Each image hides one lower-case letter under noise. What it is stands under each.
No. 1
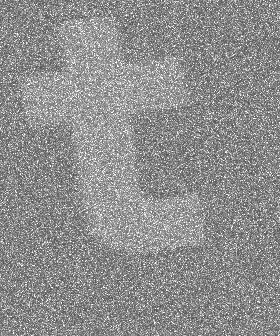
t
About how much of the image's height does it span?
two thirds
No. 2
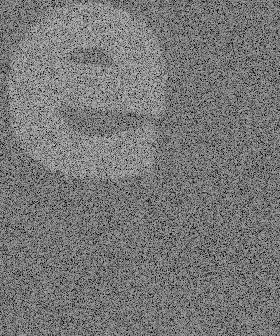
e
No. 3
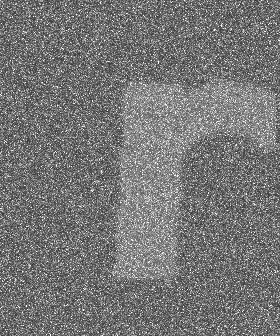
r
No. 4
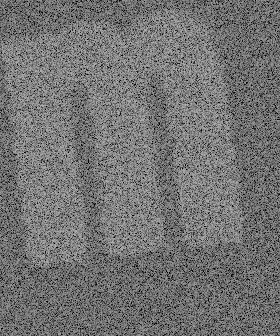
m
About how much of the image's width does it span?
nearly all
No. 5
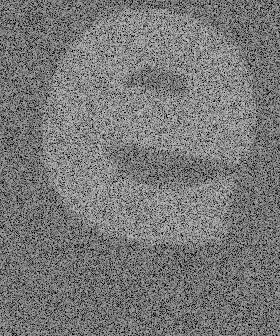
e
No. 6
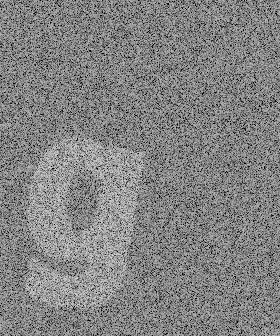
g
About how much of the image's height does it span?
half
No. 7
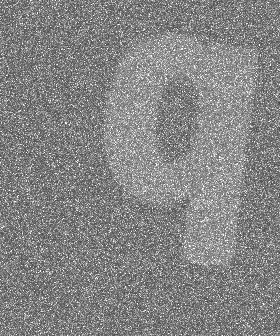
q
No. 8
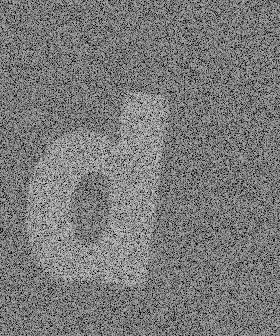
d
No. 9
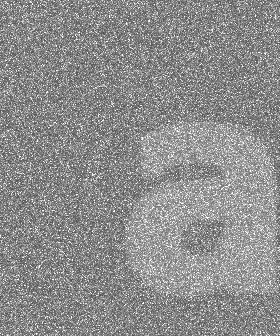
a
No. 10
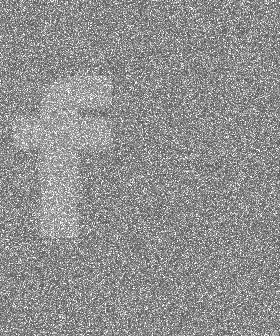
f
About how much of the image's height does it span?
half
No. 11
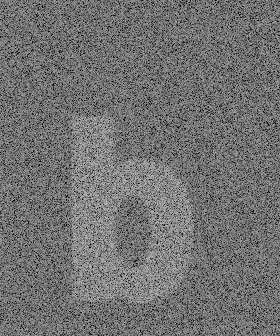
b
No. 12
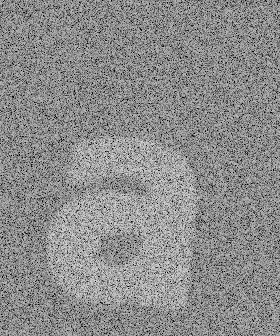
a
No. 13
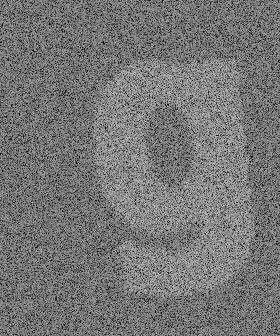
g
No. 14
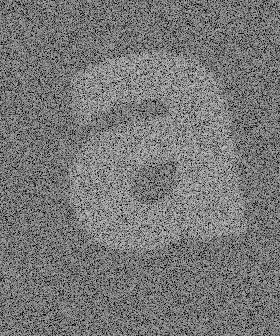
a
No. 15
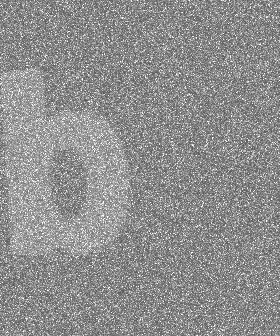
b
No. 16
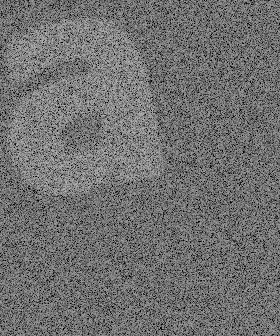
a
